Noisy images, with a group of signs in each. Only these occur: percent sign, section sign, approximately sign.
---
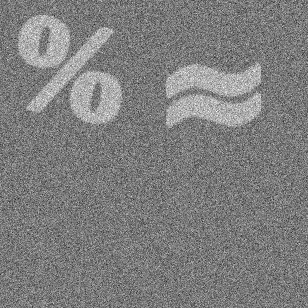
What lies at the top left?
percent sign
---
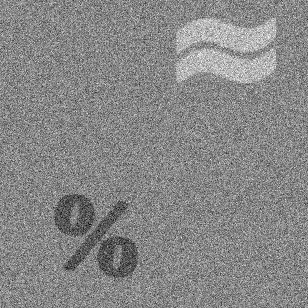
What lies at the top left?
nothing
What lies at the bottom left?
percent sign
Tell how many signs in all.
2
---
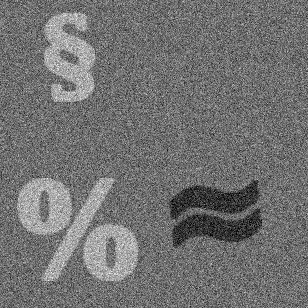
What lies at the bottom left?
percent sign
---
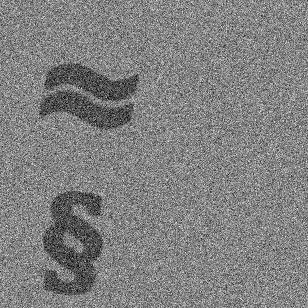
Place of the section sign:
bottom left
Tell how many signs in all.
2
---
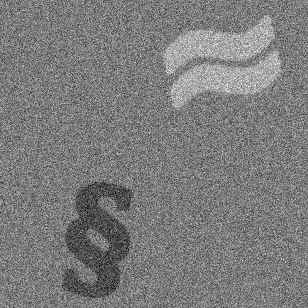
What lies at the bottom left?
section sign
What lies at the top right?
approximately sign
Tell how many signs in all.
2
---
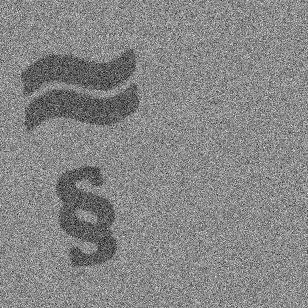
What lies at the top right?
nothing
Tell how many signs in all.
2
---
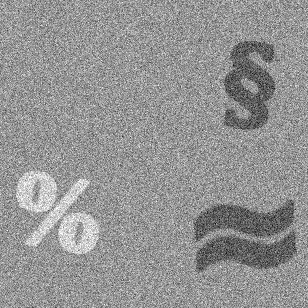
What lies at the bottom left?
percent sign
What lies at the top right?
section sign
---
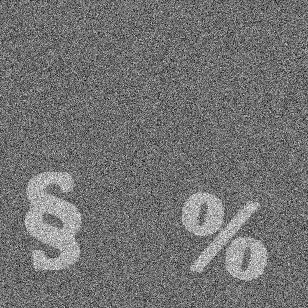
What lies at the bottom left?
section sign
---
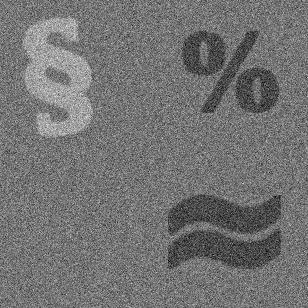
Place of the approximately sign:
bottom right
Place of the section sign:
top left
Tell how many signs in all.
3
